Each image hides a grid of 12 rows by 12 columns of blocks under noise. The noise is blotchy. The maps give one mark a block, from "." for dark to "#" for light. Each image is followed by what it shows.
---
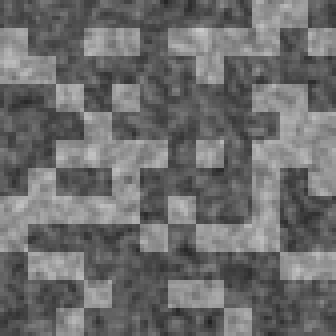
. . . . . . . . . # # .
# . . # # . # # # # . #
# # . . . . . # . . . .
. . # . # . . . . # # .
. . . # . . . . . . # #
. . # # # # . # . # # #
. # . . # . . . . # . #
# # # # # . # . . # . .
# . . . . # . # # # . .
. # # . . . . . . . # #
. . . # . . # # . . . .
. . # . . . . . # . . .
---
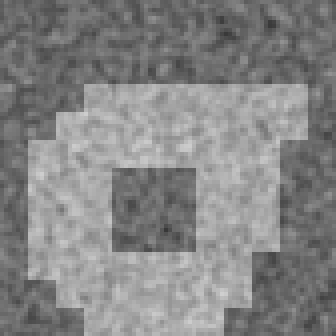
. . . . . . . . . . . .
. . . . . . . . . . . .
. . . . . . . . . . . .
. . . # # # # # # # # .
. . # # # # # # # # # .
. # # # # # # # # # . .
. # # # . . . # # # . .
. # # # . . . # # # . .
. # # # . . . # # # . .
. # # # # # # # # . . .
. . # # # # # # # . . .
. . . # # # # # . . . .
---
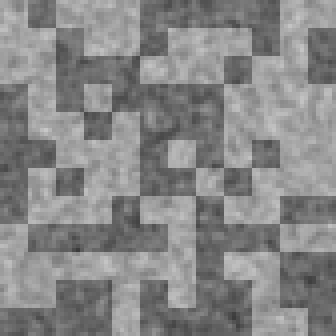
# . # # # . . . . . # #
# # . # # . # # # . # .
# # . . . # # # . # # .
. # . # . . . . # # # #
. # # . # . . . # # # #
. . # # # . # . # . # #
. # . # # . . # . # # #
. # # # . # # . # # . .
# . . . . . # . . . # #
# # # # # # # . # # . .
# # . . # . # . . # . .
. . . . # . . . . # # .
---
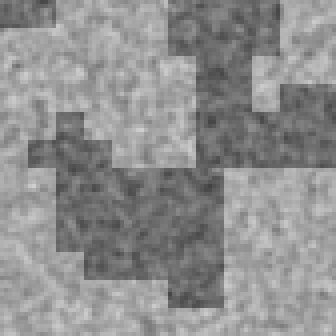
. . # # # # . . . . # #
# # # # # # . . . . # #
# # # # # # # . . # # #
# # # # # # # . . # . .
# # . # # # # . . . . .
# . . . # # # . . . . .
# # . . . . . . # # # #
# # . . . . . . # # # #
# # . . . . . . # # # #
# # # . . . . . # # # #
# # # # # # . . # # # #
# # # # # # # # # # # #
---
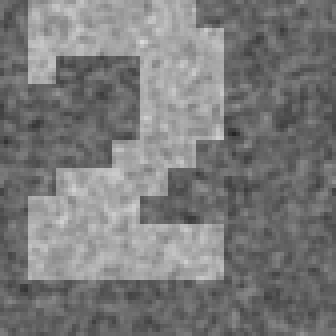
. # # # # # # . . . . .
. # # # # # # # . . . .
. # . . . # # # . . . .
. . . . . # # # . . . .
. . . . . # # # . . . .
. . . . # # # . . . . .
. . # # # # . . . . . .
. # # # # . . . . . . .
. # # # # # # # . . . .
. # # # # # # # . . . .
. . . . . . . . . . . .
. . . . . . . . . . . .
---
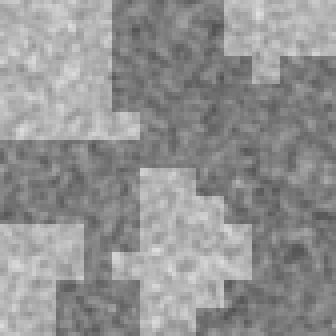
# # # # . . . . # # # #
# # # # . . . . # # # #
# # # # . . . . . # . .
# # # # . . . . . . . .
# # # # # . . . . . . .
. . . . . . . . . . . .
. . . . . # # . . . . .
. . . . . # # # . . . .
# # # . . # # # # . . .
# # # . # # # # # . . .
# # . . . # # # . . . .
# # . . . # # . . . . .
